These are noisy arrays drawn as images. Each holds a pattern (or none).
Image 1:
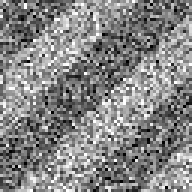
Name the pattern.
diagonal stripes
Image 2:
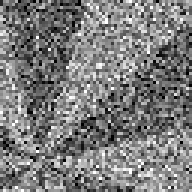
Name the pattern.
spokes from one point
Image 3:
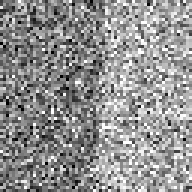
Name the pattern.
a sharp edge
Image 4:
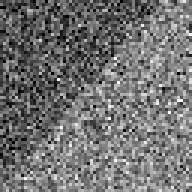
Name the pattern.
a sharp edge
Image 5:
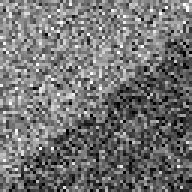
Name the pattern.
a sharp edge
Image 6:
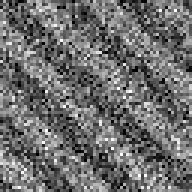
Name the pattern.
diagonal stripes
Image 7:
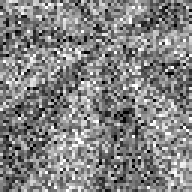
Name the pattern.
spokes from one point
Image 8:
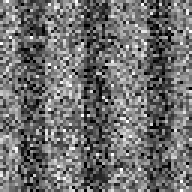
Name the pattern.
vertical stripes
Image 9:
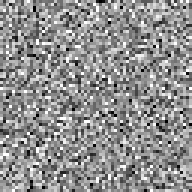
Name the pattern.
only noise
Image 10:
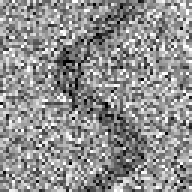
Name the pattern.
a wavy band
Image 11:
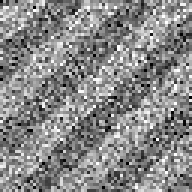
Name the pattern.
diagonal stripes
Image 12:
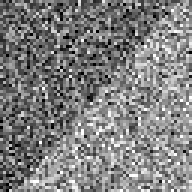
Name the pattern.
a sharp edge
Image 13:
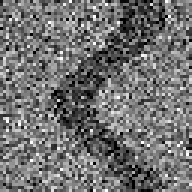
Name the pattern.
a wavy band
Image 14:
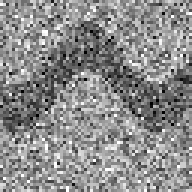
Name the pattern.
a wavy band
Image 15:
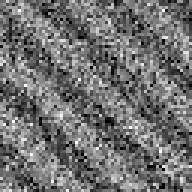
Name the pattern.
diagonal stripes
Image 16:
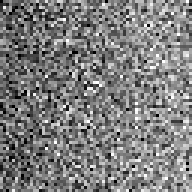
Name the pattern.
a smooth slope
